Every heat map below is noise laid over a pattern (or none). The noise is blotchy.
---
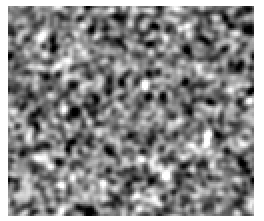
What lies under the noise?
only noise
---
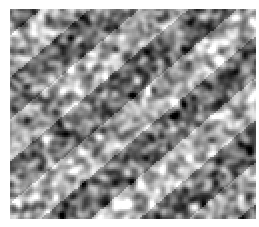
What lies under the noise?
diagonal stripes
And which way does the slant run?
bottom left to top right
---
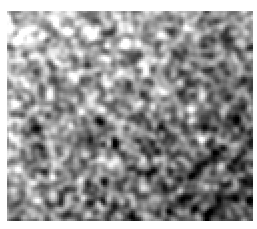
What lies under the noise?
a smooth slope
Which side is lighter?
top left
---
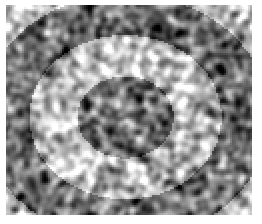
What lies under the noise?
rings round one point
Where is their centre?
centre
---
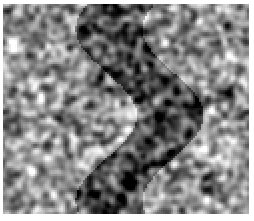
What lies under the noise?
a wavy band
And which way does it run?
top to bottom
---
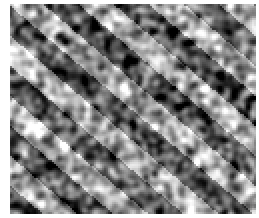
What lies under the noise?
diagonal stripes
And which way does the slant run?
top left to bottom right
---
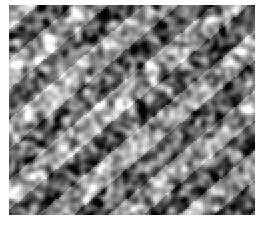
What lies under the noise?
diagonal stripes
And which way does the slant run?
bottom left to top right
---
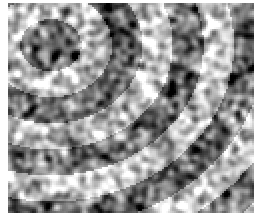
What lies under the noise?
rings round one point
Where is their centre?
top left
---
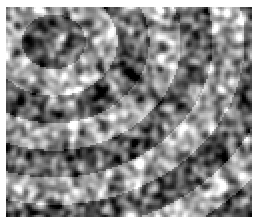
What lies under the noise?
rings round one point
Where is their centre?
top left
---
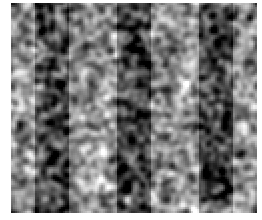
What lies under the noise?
vertical stripes
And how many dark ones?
3
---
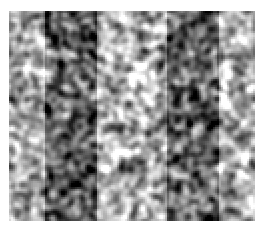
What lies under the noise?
vertical stripes
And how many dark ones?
2
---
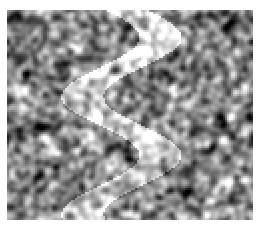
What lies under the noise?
a wavy band
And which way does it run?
top to bottom
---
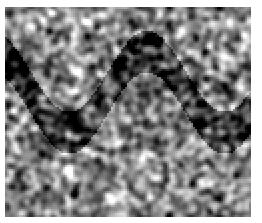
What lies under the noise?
a wavy band
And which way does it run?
left to right
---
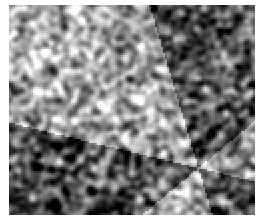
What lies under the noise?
spokes from one point
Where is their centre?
bottom right
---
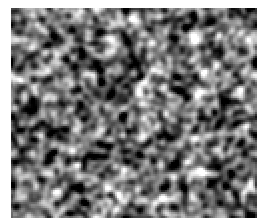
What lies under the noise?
only noise
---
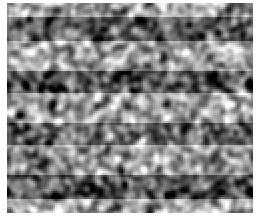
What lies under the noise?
horizontal stripes
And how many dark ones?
4
